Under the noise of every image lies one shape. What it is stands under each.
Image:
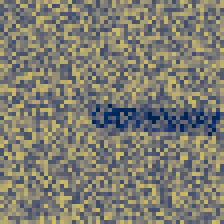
bar
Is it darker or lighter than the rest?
darker
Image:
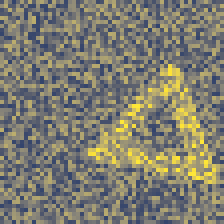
triangle frame
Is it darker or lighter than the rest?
lighter
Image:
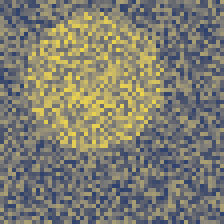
disc
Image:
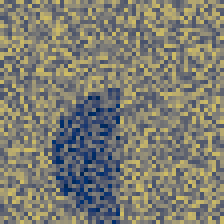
half disc
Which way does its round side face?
left
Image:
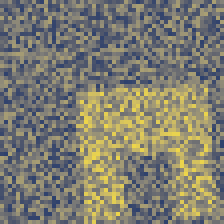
square with a notch
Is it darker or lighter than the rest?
lighter
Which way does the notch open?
down
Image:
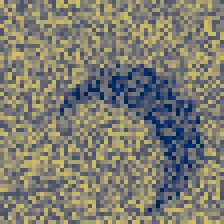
crescent
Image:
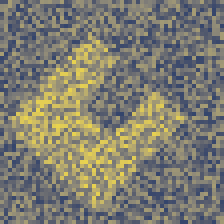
square with a notch
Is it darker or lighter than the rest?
lighter
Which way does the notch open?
up and right
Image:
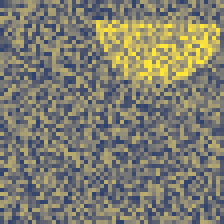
half disc
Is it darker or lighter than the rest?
lighter
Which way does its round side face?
down
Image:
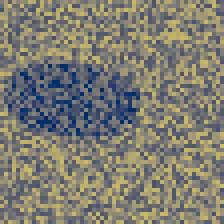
ellipse
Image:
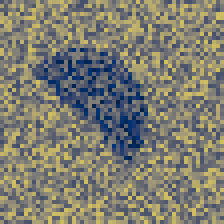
half disc
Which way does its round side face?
up and right
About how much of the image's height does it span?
half
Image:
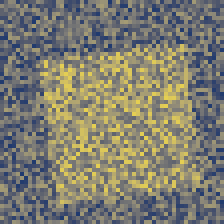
square
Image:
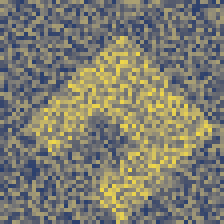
square with a notch
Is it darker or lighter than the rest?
lighter
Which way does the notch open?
down and left
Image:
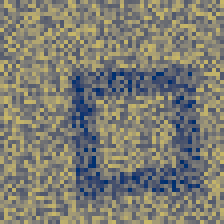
square frame
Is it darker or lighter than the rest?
darker
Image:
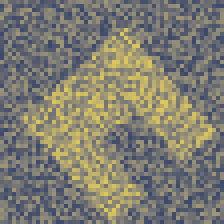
square with a notch
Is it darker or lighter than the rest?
lighter
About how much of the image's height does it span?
nearly all
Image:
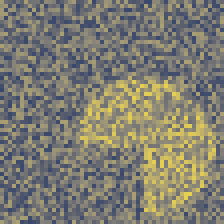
disc with a wedge cut out
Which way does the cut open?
down and left
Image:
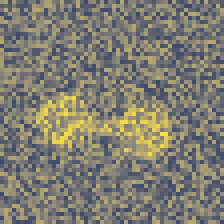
dumbbell
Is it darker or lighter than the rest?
lighter
